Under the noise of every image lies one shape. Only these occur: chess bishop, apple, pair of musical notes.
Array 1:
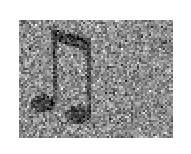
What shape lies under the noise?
pair of musical notes
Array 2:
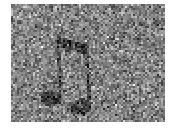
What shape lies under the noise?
pair of musical notes
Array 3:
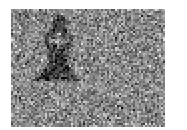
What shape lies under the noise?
chess bishop
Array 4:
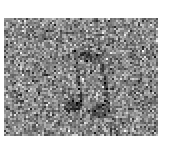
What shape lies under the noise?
pair of musical notes
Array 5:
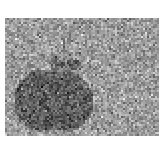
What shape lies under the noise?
apple
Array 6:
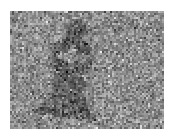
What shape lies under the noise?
chess bishop
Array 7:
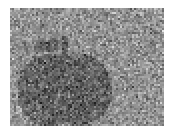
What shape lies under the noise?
apple
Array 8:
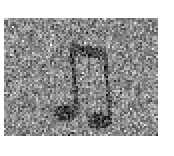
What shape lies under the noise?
pair of musical notes
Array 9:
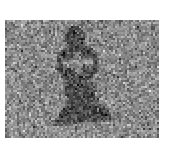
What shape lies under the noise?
chess bishop
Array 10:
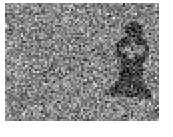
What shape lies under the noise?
chess bishop
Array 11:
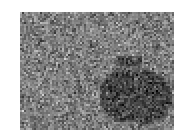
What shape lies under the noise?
apple
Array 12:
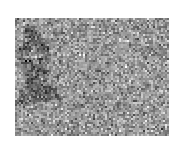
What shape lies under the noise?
chess bishop
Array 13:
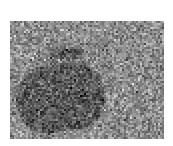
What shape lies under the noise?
apple
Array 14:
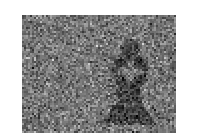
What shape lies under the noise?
chess bishop
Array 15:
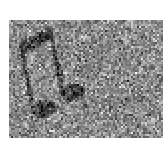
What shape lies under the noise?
pair of musical notes
